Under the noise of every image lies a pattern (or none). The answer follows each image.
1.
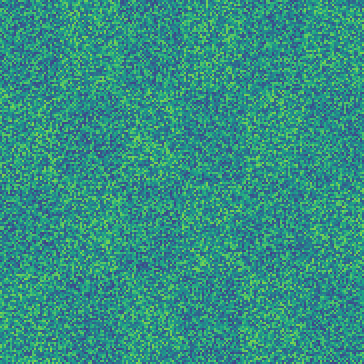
a checkerboard
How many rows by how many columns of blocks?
4 by 6
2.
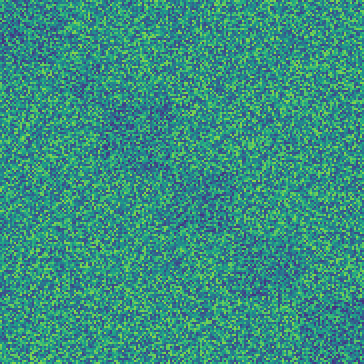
blocks along the diagonal
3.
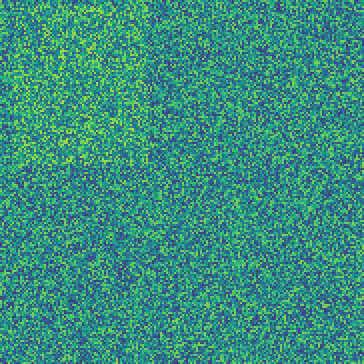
one block
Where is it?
top left
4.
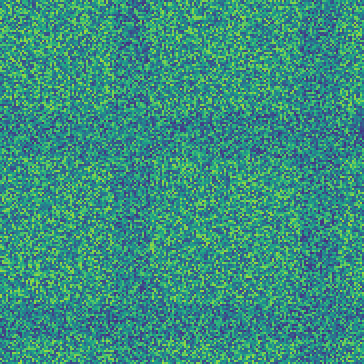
bands of rows crossing bands of columns
